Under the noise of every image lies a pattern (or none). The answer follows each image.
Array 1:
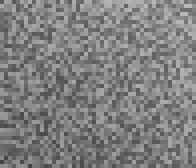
a smooth slope
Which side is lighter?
top right
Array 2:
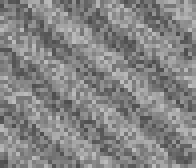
diagonal stripes
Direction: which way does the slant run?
top left to bottom right
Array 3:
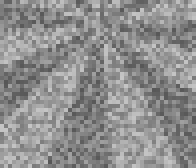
spokes from one point
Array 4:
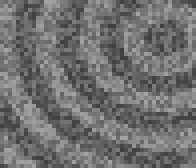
rings round one point
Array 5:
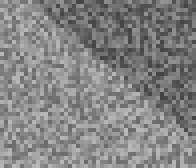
a sharp edge
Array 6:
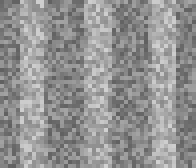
vertical stripes
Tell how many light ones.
3
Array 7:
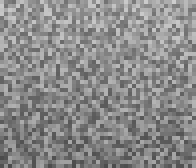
a smooth slope
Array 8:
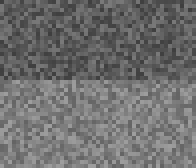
a sharp edge
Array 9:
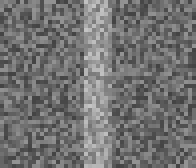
one vertical stripe
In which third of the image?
middle
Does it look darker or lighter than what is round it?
lighter
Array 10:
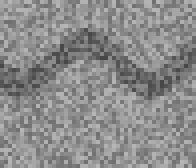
a wavy band
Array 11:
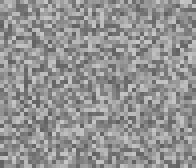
only noise
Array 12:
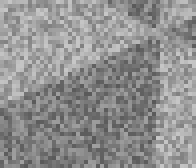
spokes from one point
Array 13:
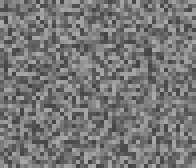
only noise
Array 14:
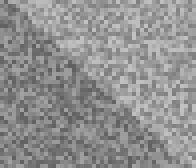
a sharp edge
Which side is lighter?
top right
